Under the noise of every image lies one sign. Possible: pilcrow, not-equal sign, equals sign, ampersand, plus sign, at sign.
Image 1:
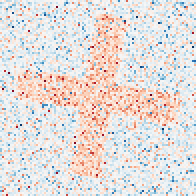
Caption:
red plus sign
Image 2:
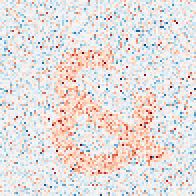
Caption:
red ampersand
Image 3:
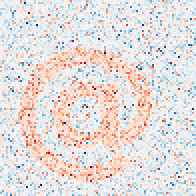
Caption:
red at sign
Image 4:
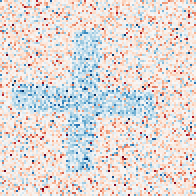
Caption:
blue plus sign
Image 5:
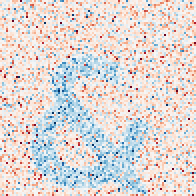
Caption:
blue ampersand
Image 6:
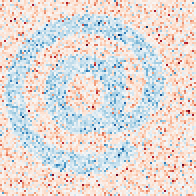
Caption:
blue at sign
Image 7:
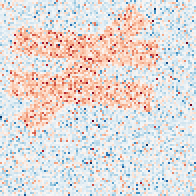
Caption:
red not-equal sign
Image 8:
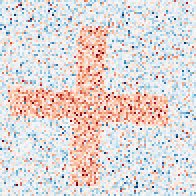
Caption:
red plus sign
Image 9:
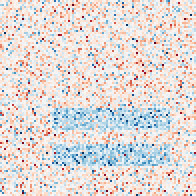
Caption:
blue equals sign
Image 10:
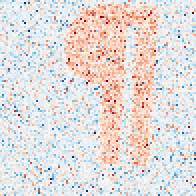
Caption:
red pilcrow
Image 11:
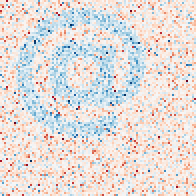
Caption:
blue at sign
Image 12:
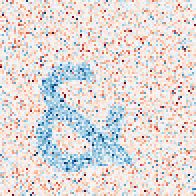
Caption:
blue ampersand
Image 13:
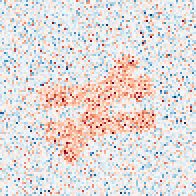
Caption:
red not-equal sign
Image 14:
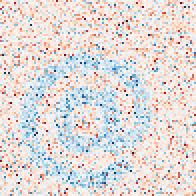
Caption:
blue at sign
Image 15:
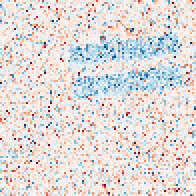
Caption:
blue equals sign
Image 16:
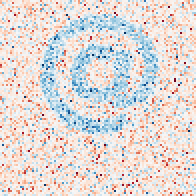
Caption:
blue at sign
